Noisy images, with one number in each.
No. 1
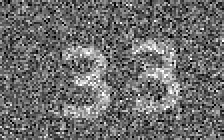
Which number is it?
33
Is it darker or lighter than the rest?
lighter
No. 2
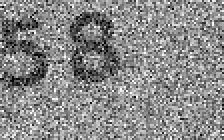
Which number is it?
58
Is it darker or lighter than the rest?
darker
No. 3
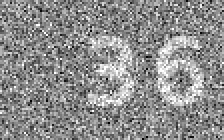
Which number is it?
36
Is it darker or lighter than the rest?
lighter
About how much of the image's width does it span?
half
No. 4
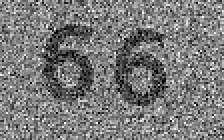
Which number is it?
66
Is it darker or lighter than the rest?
darker
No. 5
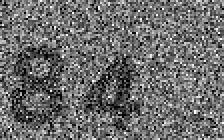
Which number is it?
84
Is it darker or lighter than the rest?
darker
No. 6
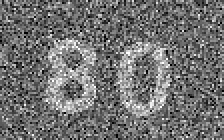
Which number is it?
80
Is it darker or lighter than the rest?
lighter
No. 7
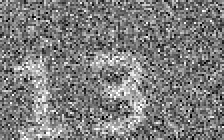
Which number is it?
13
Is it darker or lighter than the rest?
lighter
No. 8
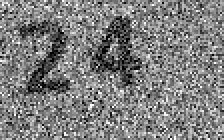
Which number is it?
24
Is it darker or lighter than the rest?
darker
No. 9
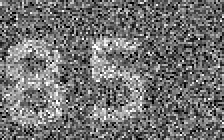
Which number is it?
85
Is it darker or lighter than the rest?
lighter
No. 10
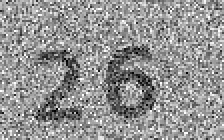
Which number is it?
26
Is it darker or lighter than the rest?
darker
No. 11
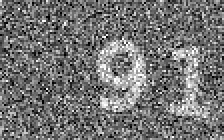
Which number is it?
91
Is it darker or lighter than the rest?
lighter
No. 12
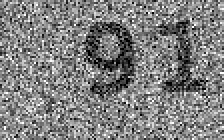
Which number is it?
91
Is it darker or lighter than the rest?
darker
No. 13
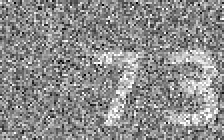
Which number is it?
73
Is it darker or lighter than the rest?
lighter
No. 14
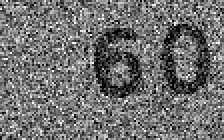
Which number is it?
60
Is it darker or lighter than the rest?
darker
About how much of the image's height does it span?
half
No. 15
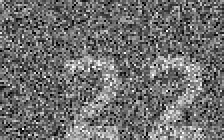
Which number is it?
22
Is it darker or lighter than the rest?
lighter
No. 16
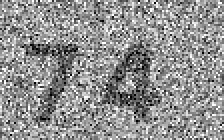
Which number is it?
74
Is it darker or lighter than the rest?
darker
